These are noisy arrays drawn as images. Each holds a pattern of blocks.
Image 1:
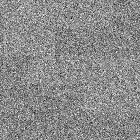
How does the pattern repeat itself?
no symmetry
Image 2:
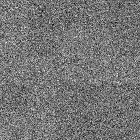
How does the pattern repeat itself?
no symmetry
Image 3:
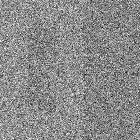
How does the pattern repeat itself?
top and bottom mirror each other
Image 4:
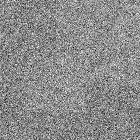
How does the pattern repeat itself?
mirrored about the diagonal from the bottom left
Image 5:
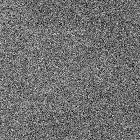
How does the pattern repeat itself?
top and bottom mirror each other
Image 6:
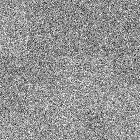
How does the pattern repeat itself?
no symmetry
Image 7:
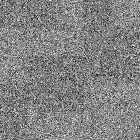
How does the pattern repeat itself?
no symmetry
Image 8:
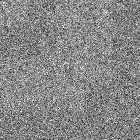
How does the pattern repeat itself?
mirrored about the diagonal from the top left
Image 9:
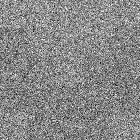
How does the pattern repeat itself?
left and right mirror each other
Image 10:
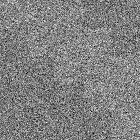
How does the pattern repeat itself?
mirrored about the diagonal from the bottom left
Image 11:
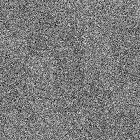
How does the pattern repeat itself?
the same after a half turn
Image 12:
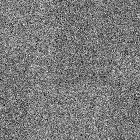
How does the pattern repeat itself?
no symmetry
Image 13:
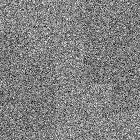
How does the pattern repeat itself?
the same after a half turn
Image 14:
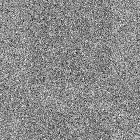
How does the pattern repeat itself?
left and right mirror each other
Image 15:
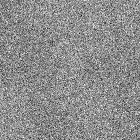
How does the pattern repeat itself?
no symmetry
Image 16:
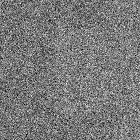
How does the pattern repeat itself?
top and bottom mirror each other
